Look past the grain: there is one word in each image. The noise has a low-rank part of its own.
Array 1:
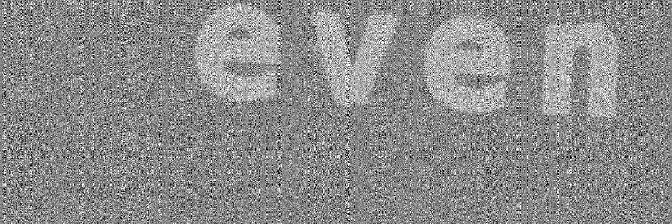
even
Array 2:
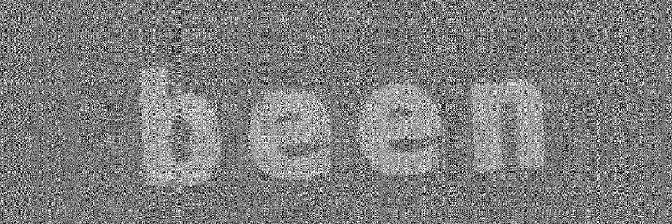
been
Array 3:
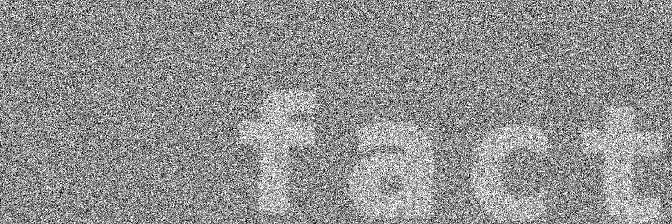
fact
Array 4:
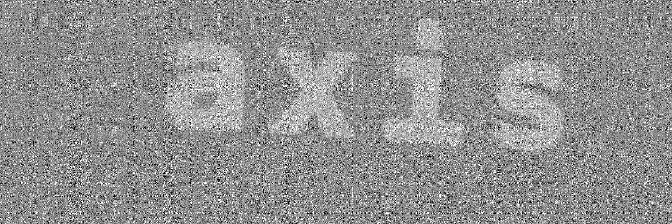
axis
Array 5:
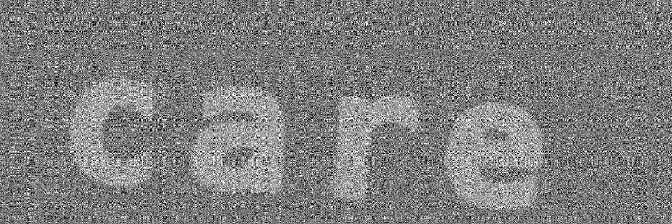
care
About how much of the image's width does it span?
two thirds
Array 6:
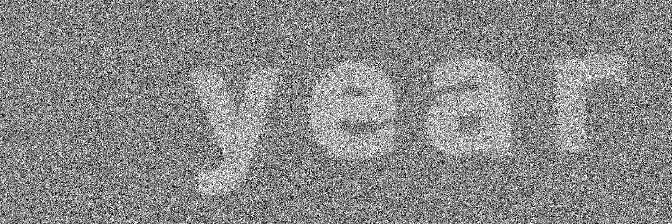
year
